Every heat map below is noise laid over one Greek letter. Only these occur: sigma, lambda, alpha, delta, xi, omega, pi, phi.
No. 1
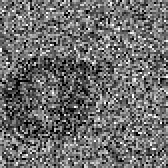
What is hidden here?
dark sigma
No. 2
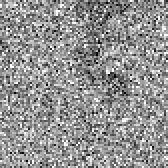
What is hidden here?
dark xi
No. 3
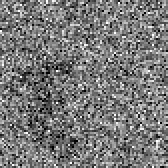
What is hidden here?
dark xi
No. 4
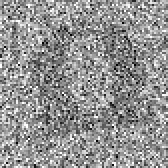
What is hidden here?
dark omega
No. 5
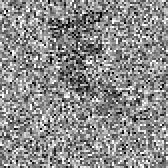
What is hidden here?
dark xi
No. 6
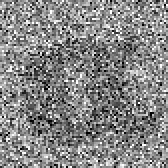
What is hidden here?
dark alpha
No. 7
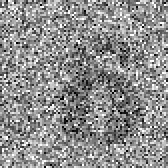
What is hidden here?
dark delta
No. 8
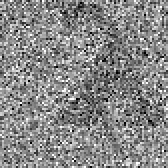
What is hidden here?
dark lambda
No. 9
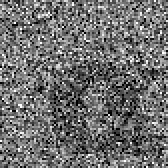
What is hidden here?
dark alpha
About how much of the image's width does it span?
two thirds
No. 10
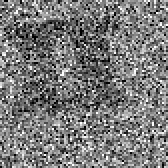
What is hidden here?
dark pi
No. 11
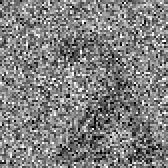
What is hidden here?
dark lambda
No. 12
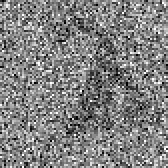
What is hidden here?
dark lambda
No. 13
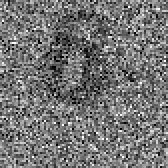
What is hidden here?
dark delta
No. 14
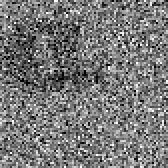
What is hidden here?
dark alpha
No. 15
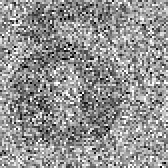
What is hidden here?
dark delta
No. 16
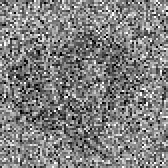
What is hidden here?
dark phi
